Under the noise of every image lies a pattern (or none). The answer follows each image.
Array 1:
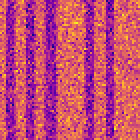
bands of columns
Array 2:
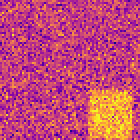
one block
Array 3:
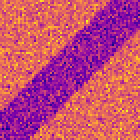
a diagonal band
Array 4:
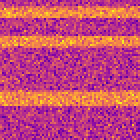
bands of rows
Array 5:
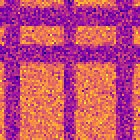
bands of rows crossing bands of columns
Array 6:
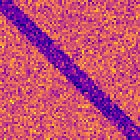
a diagonal band
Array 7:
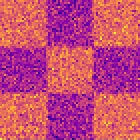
a checkerboard
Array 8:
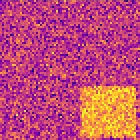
one block
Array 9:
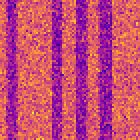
bands of columns
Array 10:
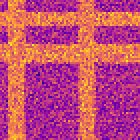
bands of rows crossing bands of columns
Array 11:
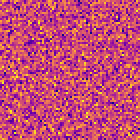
only noise
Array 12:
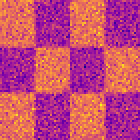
a checkerboard
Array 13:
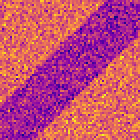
a diagonal band
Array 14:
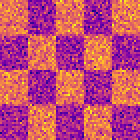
a checkerboard
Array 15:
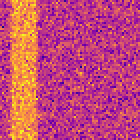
one band of columns
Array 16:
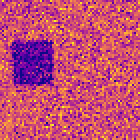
one block
